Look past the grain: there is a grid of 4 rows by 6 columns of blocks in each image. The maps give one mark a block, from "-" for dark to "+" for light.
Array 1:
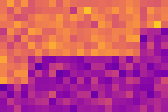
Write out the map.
+ + + + + +
+ + + + + -
+ - - - - -
- - - - - -
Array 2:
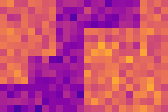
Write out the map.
+ + - - - +
+ + - + + +
+ - - + + +
- - - + + +
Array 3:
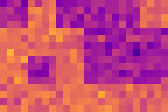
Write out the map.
- + - - - +
+ + + - - -
+ - + - - -
+ + + + + +
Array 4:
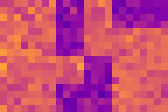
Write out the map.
+ + - + - -
+ + - + + +
+ + + - + +
+ + - - + +
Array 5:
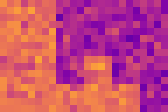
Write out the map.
+ + - - - -
+ + - - - -
+ + - + - -
+ + + + + -
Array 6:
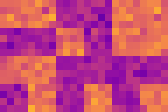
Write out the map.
+ + - - + +
- - + - + +
+ + - - - -
- + - + - +
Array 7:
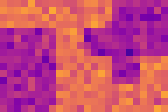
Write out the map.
+ + + + - -
- - + - - -
- - + + - +
- - + + + +
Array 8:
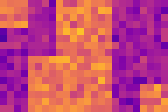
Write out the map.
+ - + + - -
- - + + - -
- + + + - -
- + + + - +
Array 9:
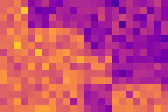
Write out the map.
+ - - - - -
+ + + - - -
+ + + + - -
+ + + - + +
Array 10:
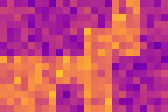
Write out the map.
- - - - + -
- - - + + -
+ + + + - -
+ + - + - -
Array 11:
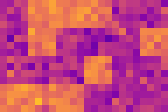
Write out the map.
- + + + - -
- + - - - +
- - - + - -
+ + + - - -
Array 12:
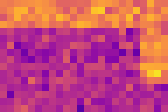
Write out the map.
+ + + + + +
- - - - - +
- - - - - +
- - - - - -
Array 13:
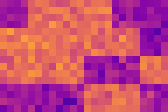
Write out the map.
- + + + - -
+ + + + + -
+ + + - - +
- - - + + -
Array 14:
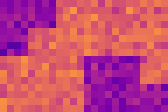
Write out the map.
- - + + + +
- + + + + +
+ + + - - +
+ + + - - -
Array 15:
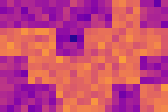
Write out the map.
- - - - + -
+ + - + + +
- + + + + -
- - + + - +
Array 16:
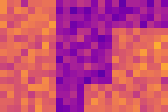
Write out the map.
+ + - - - -
+ + - - + +
+ + - - + +
+ + - + + +
